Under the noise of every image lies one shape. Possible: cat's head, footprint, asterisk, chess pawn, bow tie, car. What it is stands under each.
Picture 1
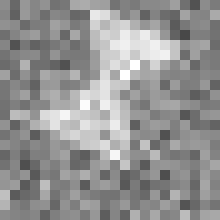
bow tie
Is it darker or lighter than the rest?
lighter
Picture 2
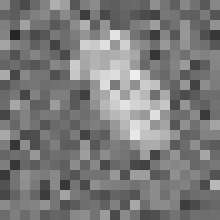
footprint
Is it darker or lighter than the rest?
lighter
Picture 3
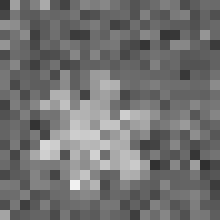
asterisk
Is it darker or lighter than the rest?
lighter
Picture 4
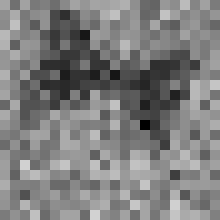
bow tie
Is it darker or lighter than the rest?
darker
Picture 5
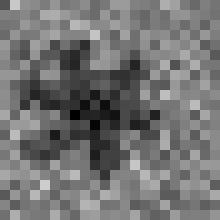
asterisk
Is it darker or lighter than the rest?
darker
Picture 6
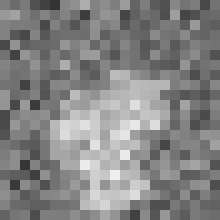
car
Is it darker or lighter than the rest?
lighter
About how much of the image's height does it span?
two thirds
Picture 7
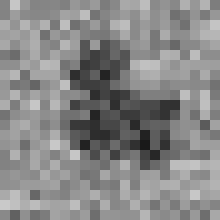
car
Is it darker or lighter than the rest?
darker
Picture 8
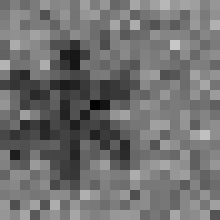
asterisk
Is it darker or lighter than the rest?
darker
